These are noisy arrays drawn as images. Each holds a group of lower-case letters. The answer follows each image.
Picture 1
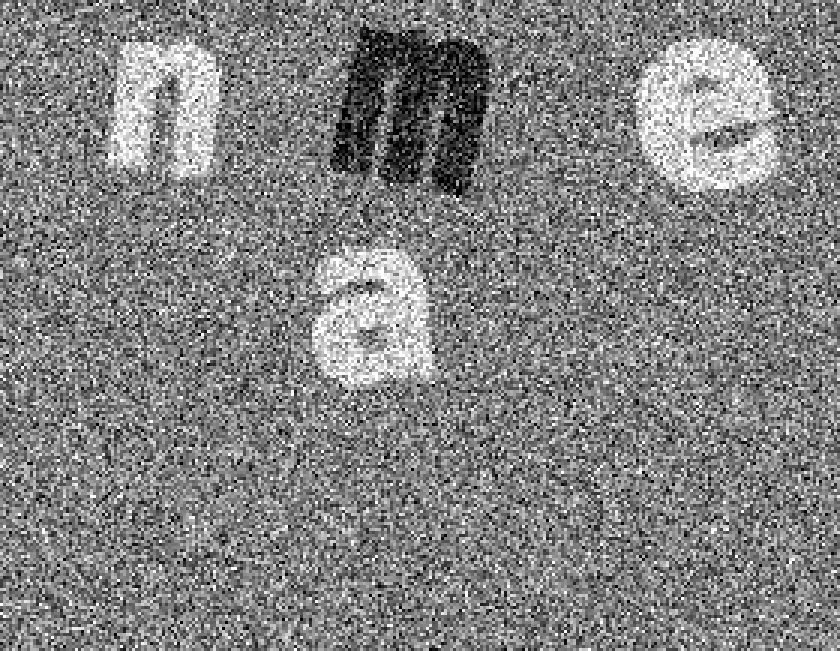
top left: light n; top middle: dark m; top right: light e; centre: light a
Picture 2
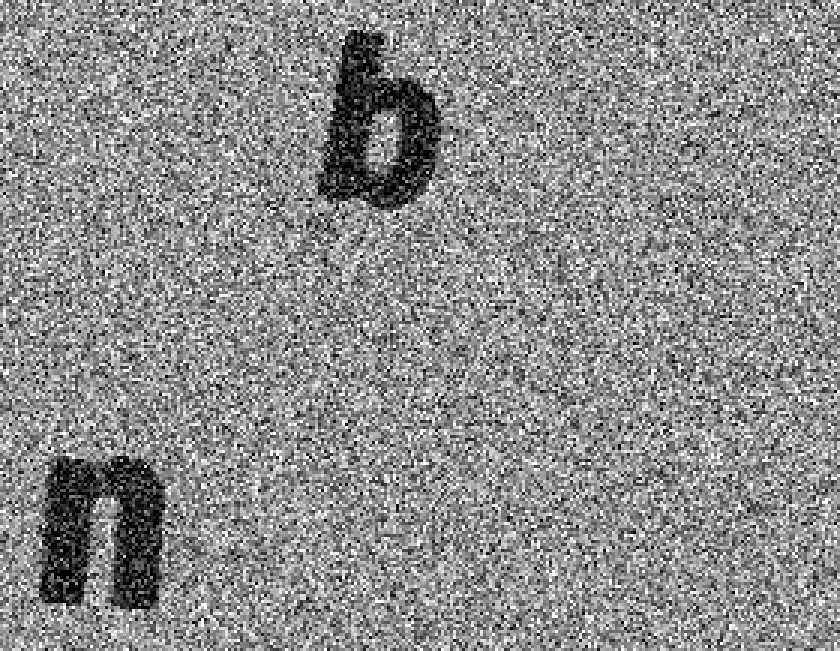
top middle: dark b; bottom left: dark n
